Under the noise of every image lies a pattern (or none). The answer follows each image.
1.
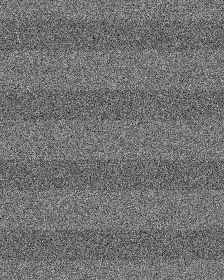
horizontal stripes
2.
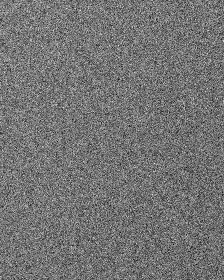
a smooth slope
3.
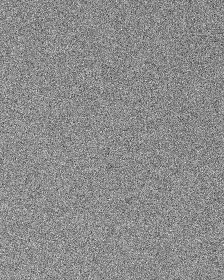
a smooth slope
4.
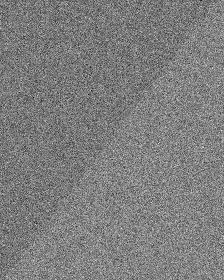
a sharp edge
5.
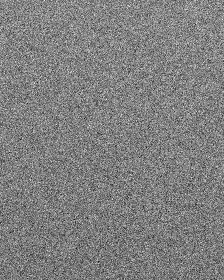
a smooth slope
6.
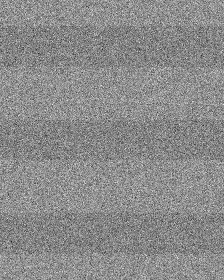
horizontal stripes
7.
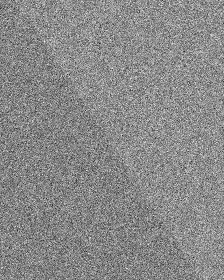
a sharp edge
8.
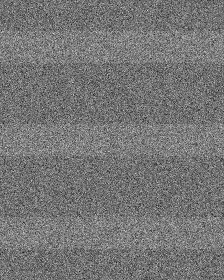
horizontal stripes
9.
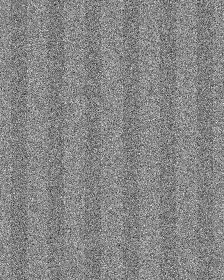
vertical stripes
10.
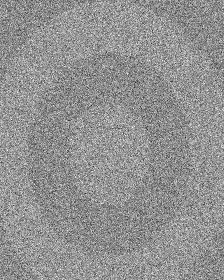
rings round one point
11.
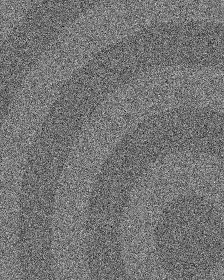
rings round one point
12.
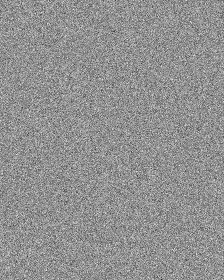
only noise
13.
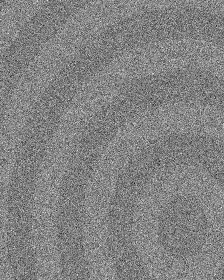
rings round one point
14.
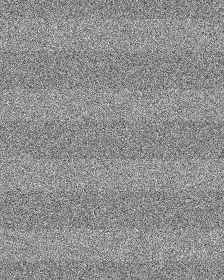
horizontal stripes
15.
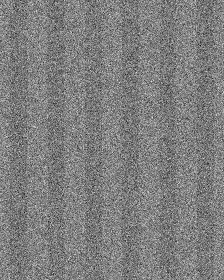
vertical stripes
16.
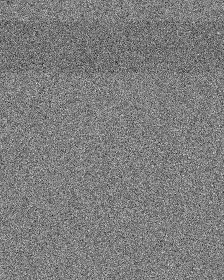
one horizontal stripe
